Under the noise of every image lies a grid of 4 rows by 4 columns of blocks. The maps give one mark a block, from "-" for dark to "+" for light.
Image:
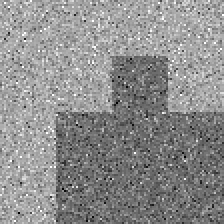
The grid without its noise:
+ + + +
+ + - +
+ - - -
+ - - -
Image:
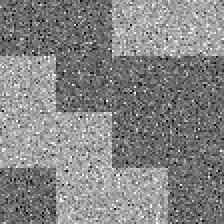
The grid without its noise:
- - + +
+ - - -
+ + - -
- + + -
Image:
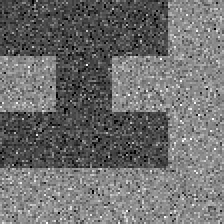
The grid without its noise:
- - - +
+ - + +
- - - +
+ + + +
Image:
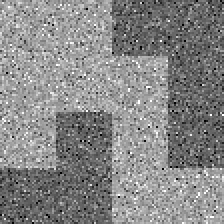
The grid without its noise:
+ + - -
+ + + -
+ - + -
- - + +
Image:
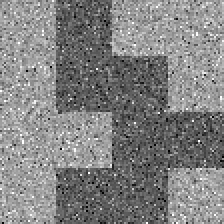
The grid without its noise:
+ - + +
+ - - +
+ + - -
+ - - +
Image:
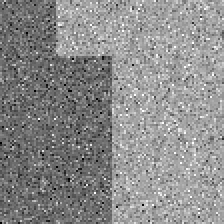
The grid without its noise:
- + + +
- - + +
- - + +
- - + +
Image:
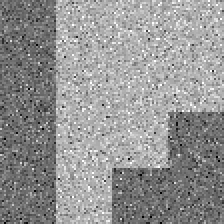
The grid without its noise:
- + + +
- + + +
- + + -
- + - -
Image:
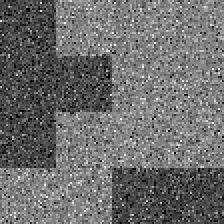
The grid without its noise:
- + + +
- - + +
- + + +
+ + - -
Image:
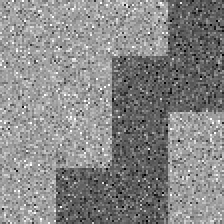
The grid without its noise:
+ + + -
+ + - -
+ + - +
+ - - +
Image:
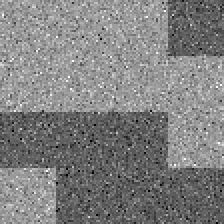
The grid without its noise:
+ + + -
+ + + +
- - - +
+ - - -
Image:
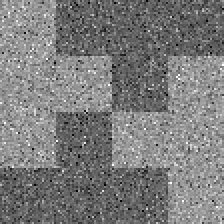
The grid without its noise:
+ - - -
+ + - +
+ - + +
- - - +
